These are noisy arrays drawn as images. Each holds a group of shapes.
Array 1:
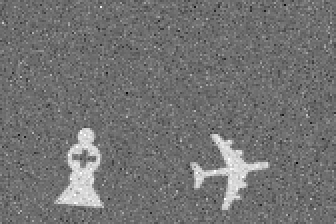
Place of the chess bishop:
bottom left
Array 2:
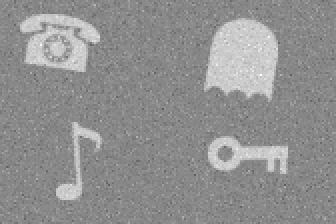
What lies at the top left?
telephone
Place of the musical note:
bottom left
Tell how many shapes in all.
4
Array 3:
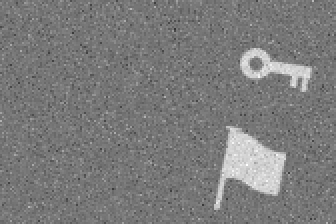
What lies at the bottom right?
flag
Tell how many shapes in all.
2
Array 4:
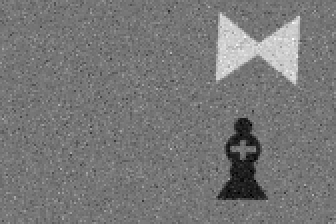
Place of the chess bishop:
bottom right
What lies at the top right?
bow tie
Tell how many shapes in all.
2
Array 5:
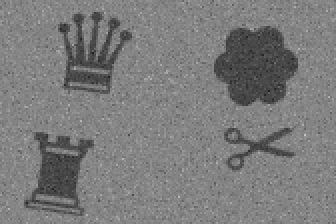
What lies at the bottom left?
chess rook
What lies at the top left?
chess queen
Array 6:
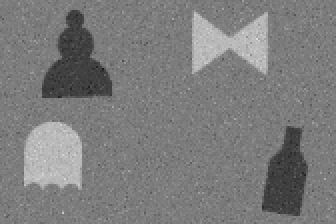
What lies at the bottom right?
bottle
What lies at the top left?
chess pawn
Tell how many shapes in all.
4
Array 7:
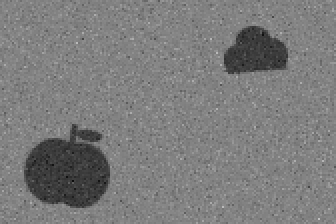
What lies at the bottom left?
apple
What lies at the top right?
cloud
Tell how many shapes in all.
2
